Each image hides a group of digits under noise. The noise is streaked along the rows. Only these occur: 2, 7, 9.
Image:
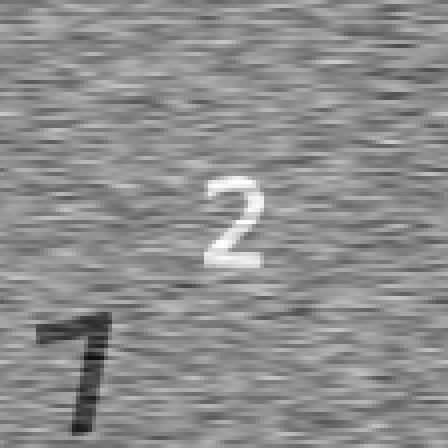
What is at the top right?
nothing
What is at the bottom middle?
nothing
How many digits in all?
2
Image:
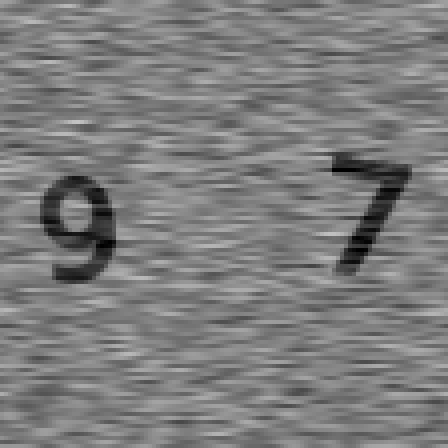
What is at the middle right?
7
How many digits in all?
2
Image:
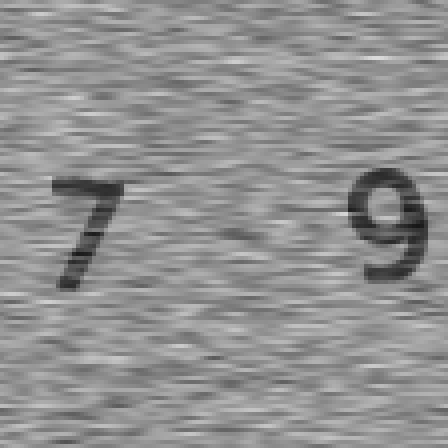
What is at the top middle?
nothing
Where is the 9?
middle right
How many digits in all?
2
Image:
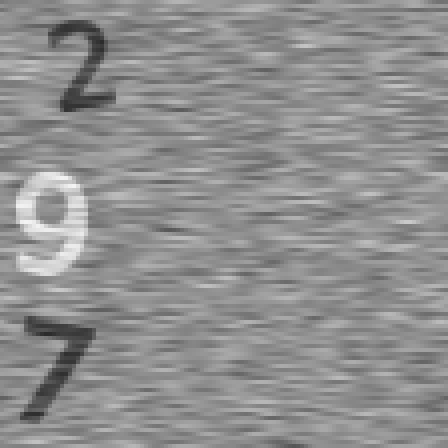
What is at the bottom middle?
nothing
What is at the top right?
nothing
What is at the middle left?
9
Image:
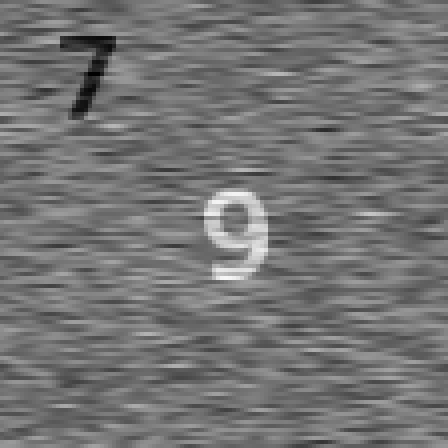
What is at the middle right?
nothing
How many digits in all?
2
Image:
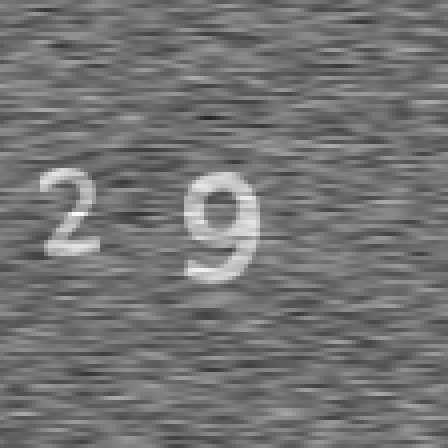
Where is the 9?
centre
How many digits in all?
2
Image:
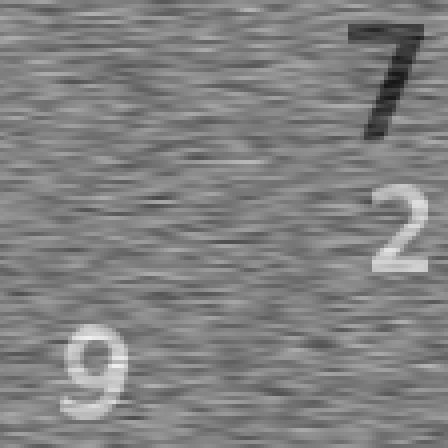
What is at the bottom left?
9
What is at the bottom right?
nothing
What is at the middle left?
nothing
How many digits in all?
3
